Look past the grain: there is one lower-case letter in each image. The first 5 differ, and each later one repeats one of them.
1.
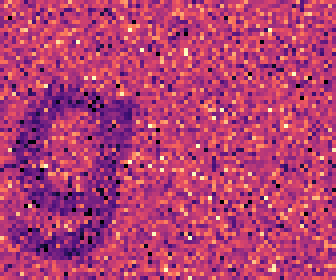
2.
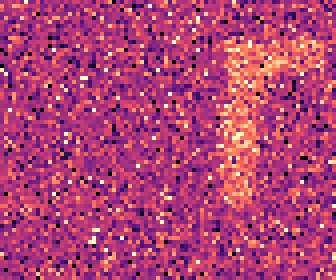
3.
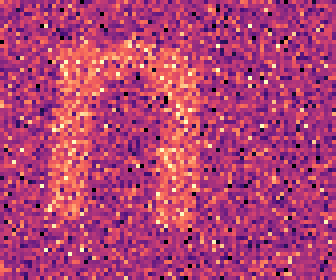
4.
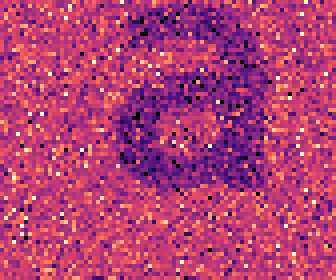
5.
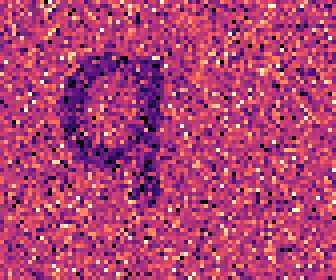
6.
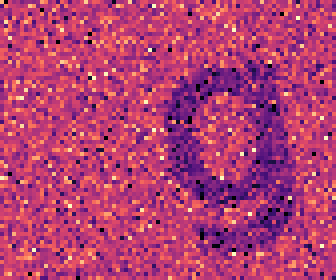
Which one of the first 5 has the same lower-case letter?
1
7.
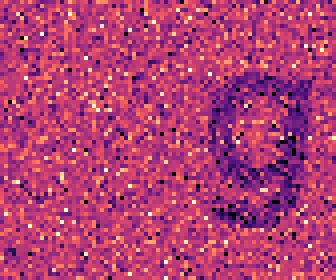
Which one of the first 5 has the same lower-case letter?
1
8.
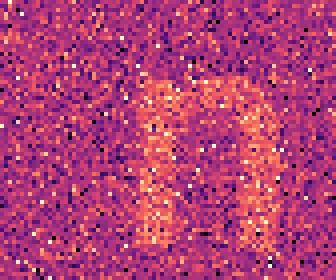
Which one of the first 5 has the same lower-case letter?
3
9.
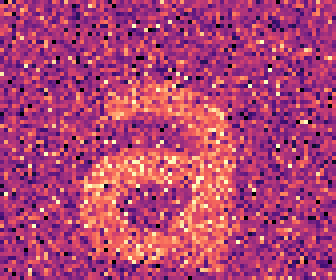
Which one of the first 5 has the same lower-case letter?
4
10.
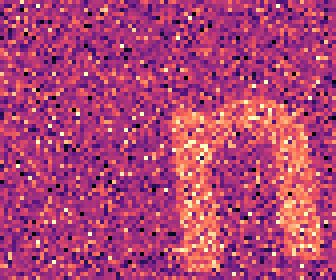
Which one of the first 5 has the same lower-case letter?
3
